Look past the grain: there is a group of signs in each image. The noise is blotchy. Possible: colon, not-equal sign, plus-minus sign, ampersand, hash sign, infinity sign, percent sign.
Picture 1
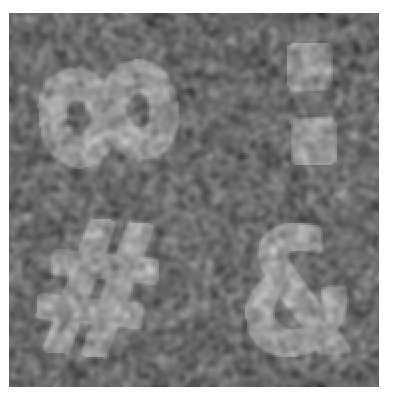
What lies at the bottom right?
ampersand
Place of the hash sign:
bottom left
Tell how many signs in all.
4
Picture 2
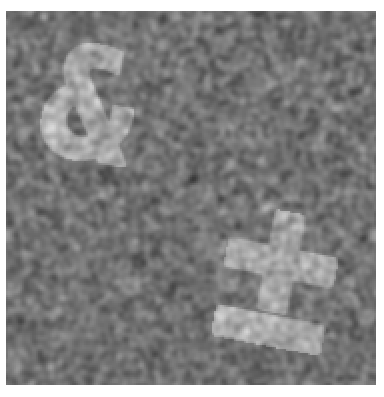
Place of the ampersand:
top left
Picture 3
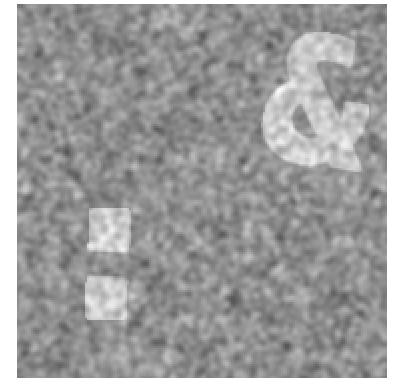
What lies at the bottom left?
colon
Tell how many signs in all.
2
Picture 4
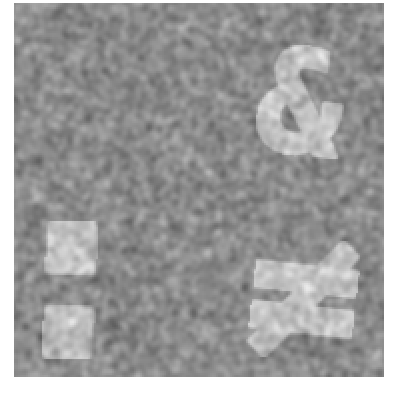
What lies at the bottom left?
colon
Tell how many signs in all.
3
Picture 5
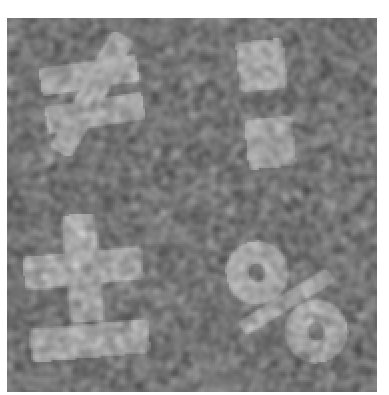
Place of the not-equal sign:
top left
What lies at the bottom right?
percent sign
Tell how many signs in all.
4
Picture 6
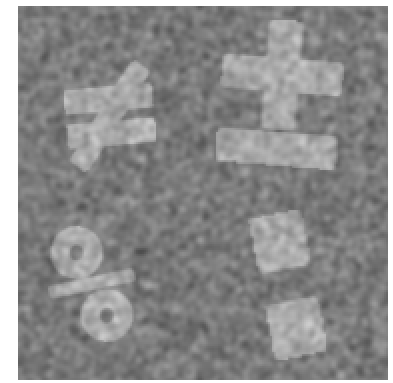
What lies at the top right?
plus-minus sign
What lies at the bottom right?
colon
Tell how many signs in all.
4
